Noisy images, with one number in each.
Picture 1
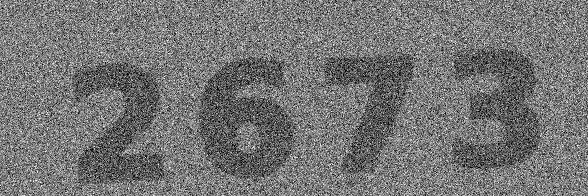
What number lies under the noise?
2673
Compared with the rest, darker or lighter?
darker
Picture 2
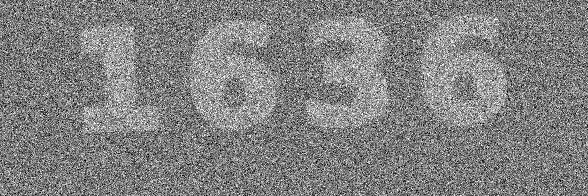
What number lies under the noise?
1636
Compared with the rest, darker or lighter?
lighter
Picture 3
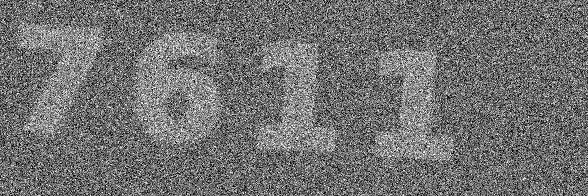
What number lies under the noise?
7611
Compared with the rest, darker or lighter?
lighter
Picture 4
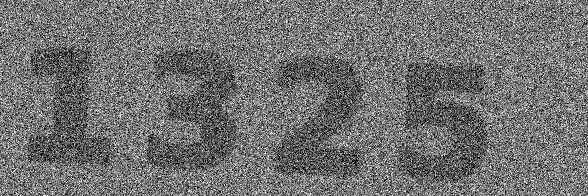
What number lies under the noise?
1325
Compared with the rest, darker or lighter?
darker
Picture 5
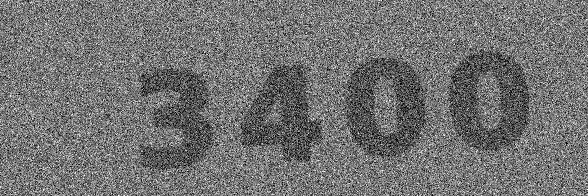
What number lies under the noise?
3400
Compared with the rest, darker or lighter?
darker
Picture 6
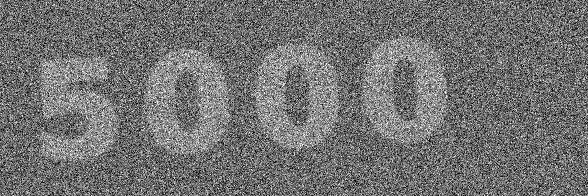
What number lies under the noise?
5000
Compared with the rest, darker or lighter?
lighter
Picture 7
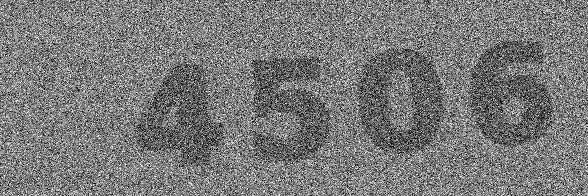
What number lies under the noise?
4506
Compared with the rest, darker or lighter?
darker
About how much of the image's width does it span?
two thirds
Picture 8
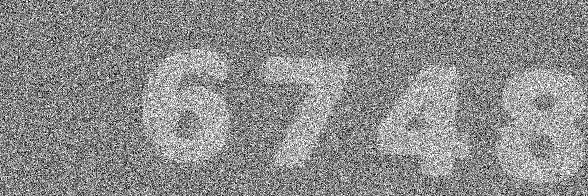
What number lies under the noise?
6748
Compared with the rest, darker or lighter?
lighter
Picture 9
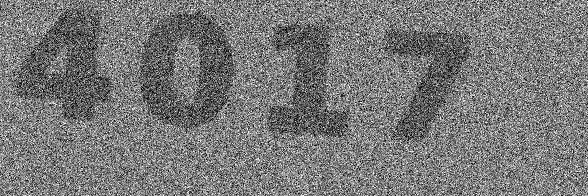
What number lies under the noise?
4017
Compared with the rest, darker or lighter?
darker
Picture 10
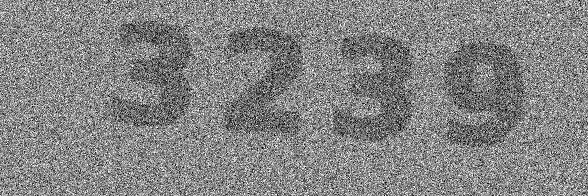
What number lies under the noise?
3239
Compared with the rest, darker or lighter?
darker
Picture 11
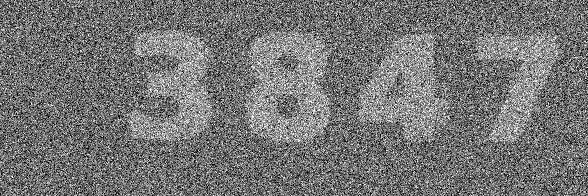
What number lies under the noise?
3847
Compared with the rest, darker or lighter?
lighter
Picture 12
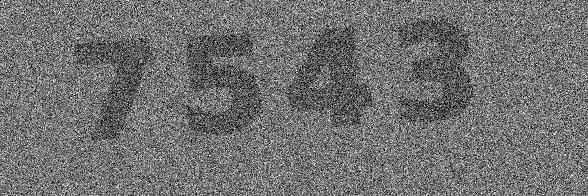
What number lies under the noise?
7543
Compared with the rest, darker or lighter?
darker
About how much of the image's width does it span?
two thirds
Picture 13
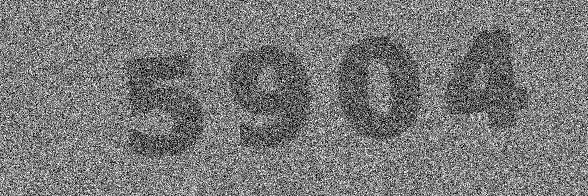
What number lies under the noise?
5904
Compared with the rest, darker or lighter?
darker
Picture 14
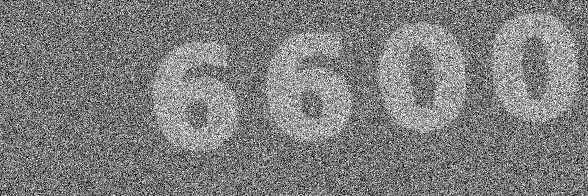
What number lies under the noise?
6600
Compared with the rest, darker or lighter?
lighter
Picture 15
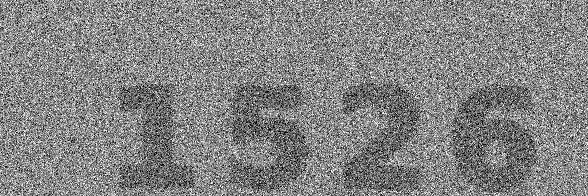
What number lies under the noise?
1526
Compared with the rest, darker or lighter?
darker
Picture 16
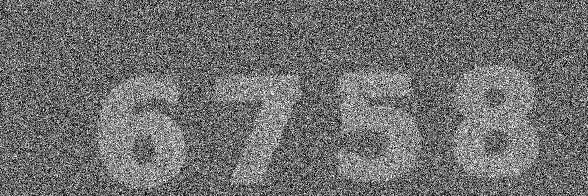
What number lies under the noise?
6758
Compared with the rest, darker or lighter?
lighter
